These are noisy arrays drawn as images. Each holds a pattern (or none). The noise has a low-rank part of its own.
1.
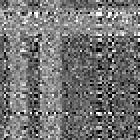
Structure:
bands of rows crossing bands of columns
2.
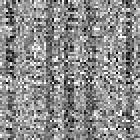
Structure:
bands of columns
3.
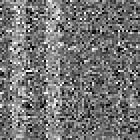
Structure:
bands of columns
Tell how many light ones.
2
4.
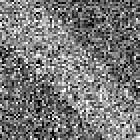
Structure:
a diagonal band
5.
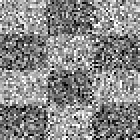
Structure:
a checkerboard
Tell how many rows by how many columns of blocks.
4 by 3
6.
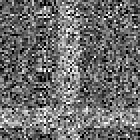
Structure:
bands of rows crossing bands of columns
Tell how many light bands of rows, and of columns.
1 and 1
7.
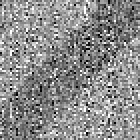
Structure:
a diagonal band
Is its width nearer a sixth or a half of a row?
a half
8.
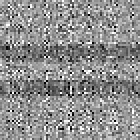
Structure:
bands of rows
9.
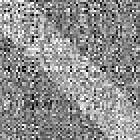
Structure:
a diagonal band
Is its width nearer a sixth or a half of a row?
a half
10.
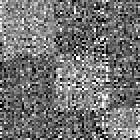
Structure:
blocks along the diagonal
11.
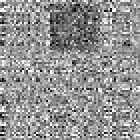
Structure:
one block
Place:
top middle
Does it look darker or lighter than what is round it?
darker
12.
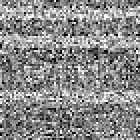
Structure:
bands of rows
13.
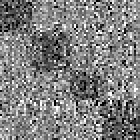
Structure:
blocks along the diagonal
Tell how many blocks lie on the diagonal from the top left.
4
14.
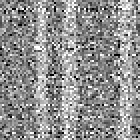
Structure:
bands of columns
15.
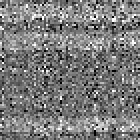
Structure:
bands of rows
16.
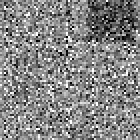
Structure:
one block
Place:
top right
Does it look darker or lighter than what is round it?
darker
